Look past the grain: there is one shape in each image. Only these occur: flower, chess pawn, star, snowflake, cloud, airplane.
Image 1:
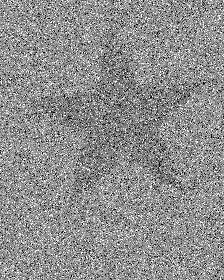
dark star
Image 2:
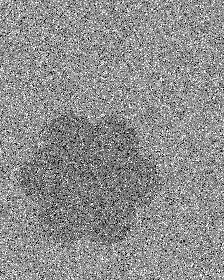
dark flower
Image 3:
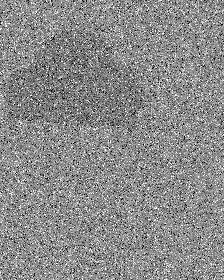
dark cloud
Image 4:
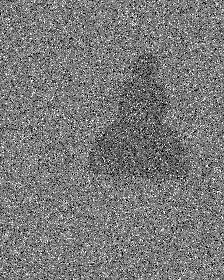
dark chess pawn
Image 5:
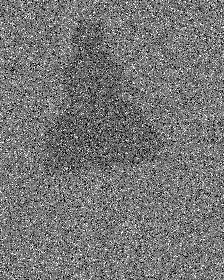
dark chess pawn
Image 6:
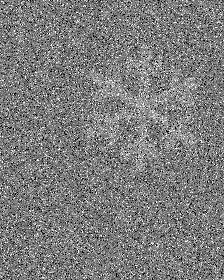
light snowflake
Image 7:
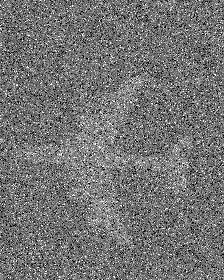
light airplane
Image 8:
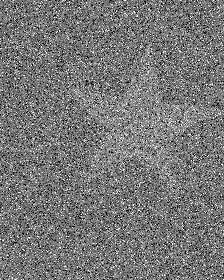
light star
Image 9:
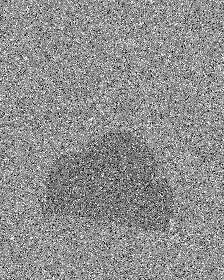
dark cloud
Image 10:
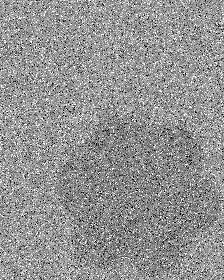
dark flower
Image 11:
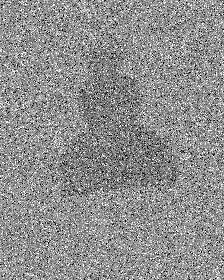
dark chess pawn
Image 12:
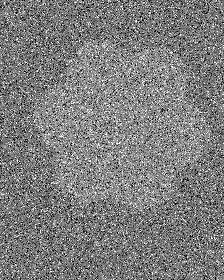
light flower
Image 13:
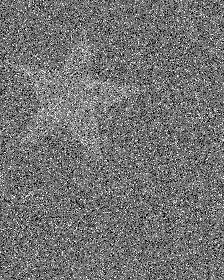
light star
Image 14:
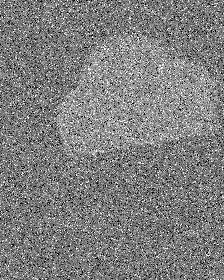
light cloud
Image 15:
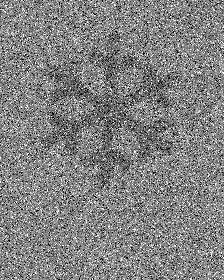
dark snowflake
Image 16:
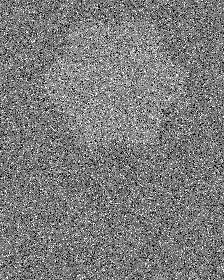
light flower
